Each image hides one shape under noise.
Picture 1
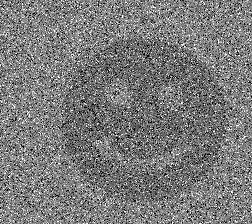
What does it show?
dark smiling face
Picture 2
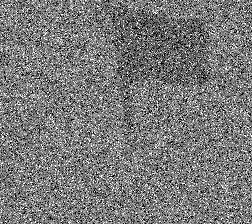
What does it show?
dark flag
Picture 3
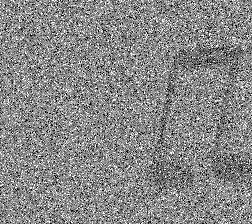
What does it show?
dark pair of musical notes
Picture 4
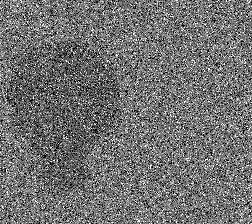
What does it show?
dark light bulb
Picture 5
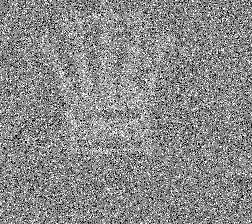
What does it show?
light chess queen
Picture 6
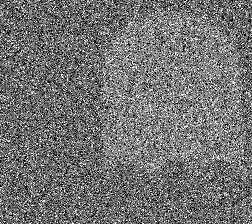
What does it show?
light ghost
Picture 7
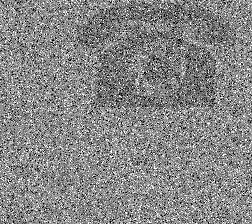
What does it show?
dark telephone
